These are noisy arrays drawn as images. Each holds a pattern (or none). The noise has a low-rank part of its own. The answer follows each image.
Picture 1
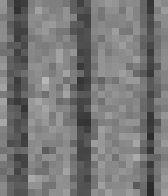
bands of columns
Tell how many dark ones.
3
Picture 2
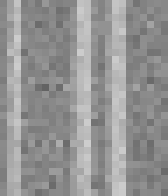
bands of columns
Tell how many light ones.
3
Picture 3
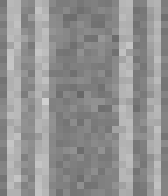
bands of columns
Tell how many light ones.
4
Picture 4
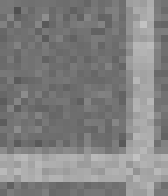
bands of rows crossing bands of columns
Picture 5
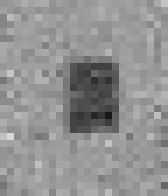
one block
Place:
centre
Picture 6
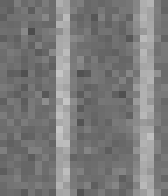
bands of columns
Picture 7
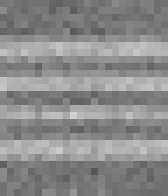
bands of rows
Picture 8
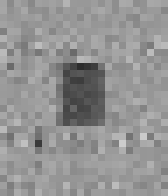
one block
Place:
centre
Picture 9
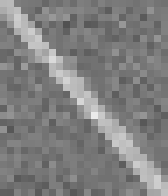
a diagonal band
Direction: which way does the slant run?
top left to bottom right
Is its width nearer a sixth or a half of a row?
a sixth
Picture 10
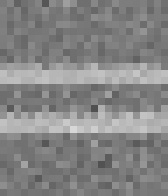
bands of rows
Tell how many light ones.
2
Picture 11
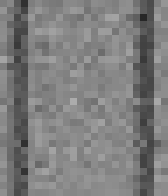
bands of columns
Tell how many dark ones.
2
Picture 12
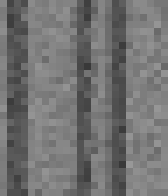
bands of columns
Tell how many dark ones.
3
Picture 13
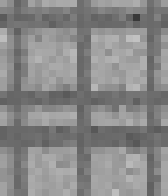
bands of rows crossing bands of columns
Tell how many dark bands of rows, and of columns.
3 and 3
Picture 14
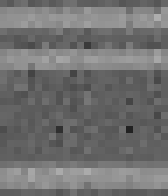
bands of rows
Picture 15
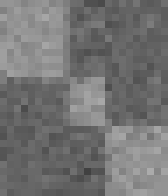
blocks along the diagonal
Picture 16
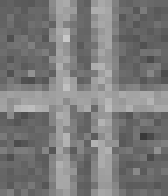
bands of rows crossing bands of columns
